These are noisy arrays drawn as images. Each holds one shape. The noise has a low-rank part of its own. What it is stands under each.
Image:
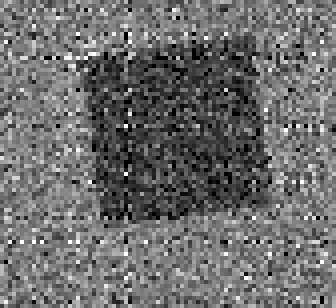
square
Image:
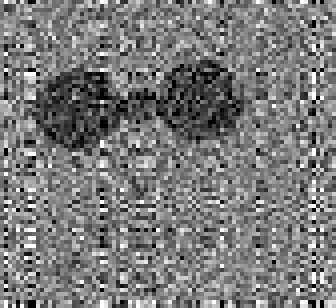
dumbbell
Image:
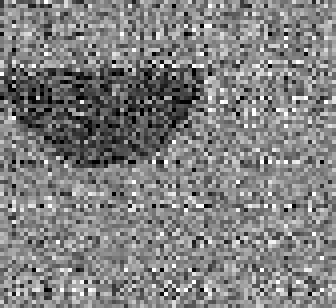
half disc
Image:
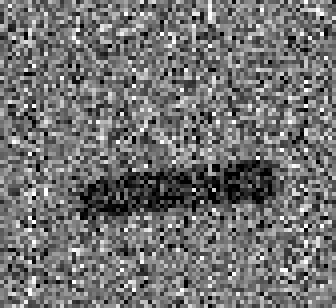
bar
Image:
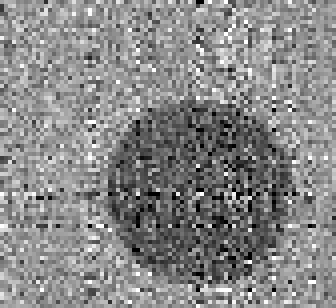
disc
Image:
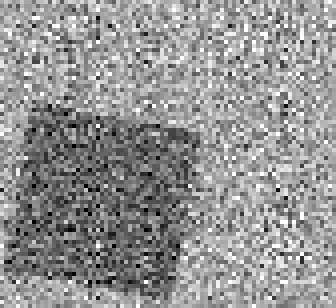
square
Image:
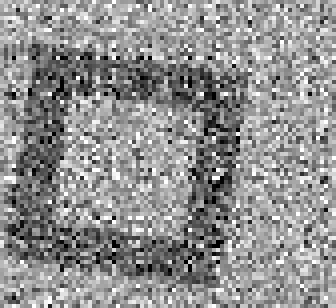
square frame
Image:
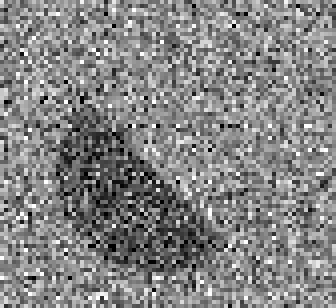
half disc
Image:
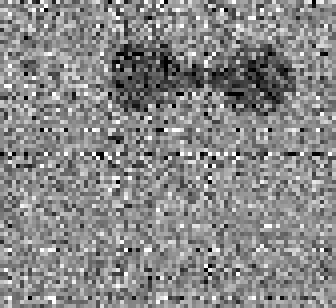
dumbbell
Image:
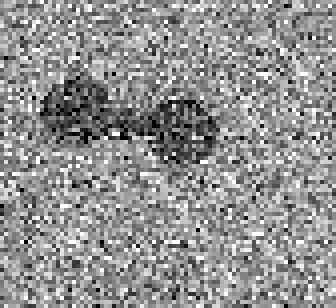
dumbbell
